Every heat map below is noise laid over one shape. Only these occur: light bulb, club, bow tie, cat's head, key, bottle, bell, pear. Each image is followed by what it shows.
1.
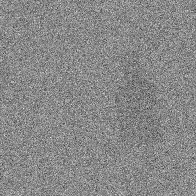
bottle
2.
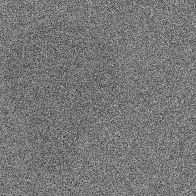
light bulb
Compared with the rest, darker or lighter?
darker
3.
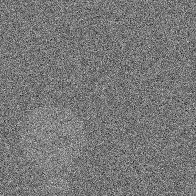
light bulb
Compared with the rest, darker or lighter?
lighter
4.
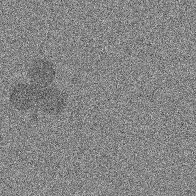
club
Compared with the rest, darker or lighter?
darker
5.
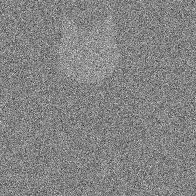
cat's head
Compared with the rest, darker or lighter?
lighter
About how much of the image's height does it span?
a third
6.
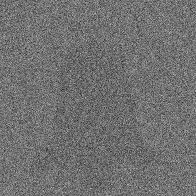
bell
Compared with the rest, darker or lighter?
darker
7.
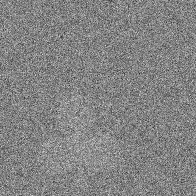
club
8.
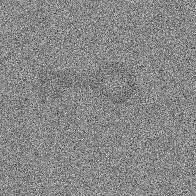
key
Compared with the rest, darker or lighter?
darker
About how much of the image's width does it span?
half
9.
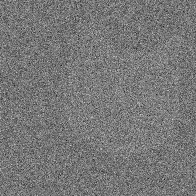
cat's head
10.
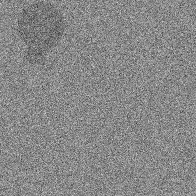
light bulb
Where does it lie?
top left
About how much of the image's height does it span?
a third
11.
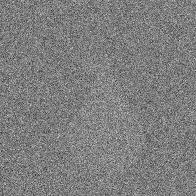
pear
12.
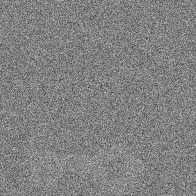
key
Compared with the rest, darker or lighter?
lighter
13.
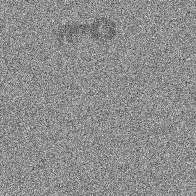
key
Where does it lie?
top middle
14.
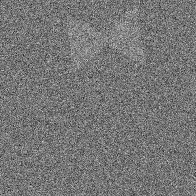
bow tie
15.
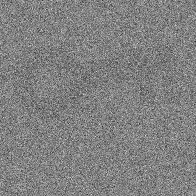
key
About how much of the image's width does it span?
nearly all
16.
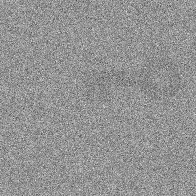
key
